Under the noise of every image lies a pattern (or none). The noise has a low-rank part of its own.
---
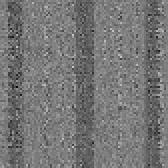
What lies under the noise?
bands of columns
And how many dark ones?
3
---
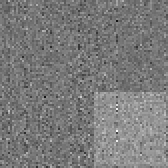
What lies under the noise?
one block
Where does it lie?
bottom right
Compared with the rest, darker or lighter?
lighter
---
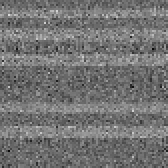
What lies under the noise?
bands of rows
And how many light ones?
5
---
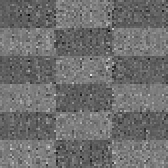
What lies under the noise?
a checkerboard
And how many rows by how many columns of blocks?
6 by 3
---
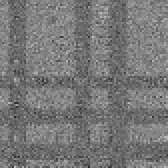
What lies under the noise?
bands of rows crossing bands of columns
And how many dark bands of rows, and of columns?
3 and 3
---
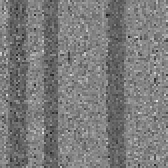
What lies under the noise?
bands of columns
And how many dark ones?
3
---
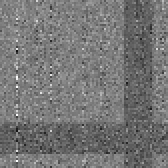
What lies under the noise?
bands of rows crossing bands of columns
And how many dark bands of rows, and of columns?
1 and 1
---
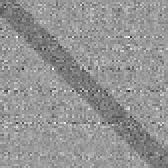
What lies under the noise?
a diagonal band
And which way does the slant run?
top left to bottom right
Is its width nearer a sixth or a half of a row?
a sixth
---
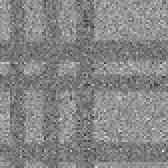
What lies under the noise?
bands of rows crossing bands of columns
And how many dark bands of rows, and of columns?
3 and 3
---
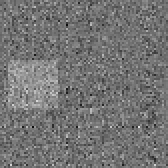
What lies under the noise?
one block
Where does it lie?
middle left
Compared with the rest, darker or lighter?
lighter
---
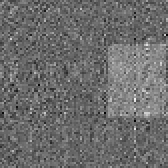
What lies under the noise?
one block
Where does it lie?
middle right
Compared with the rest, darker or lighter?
lighter
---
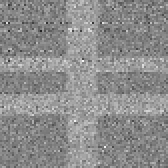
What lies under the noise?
bands of rows crossing bands of columns
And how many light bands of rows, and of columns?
2 and 1
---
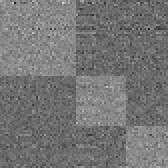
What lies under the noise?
blocks along the diagonal
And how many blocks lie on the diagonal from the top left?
3
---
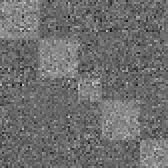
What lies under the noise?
blocks along the diagonal
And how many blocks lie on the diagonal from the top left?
5
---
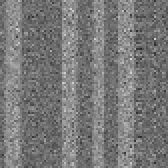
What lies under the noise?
bands of columns
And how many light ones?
4
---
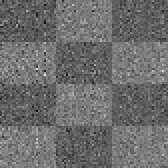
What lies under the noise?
a checkerboard
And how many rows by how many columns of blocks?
4 by 3
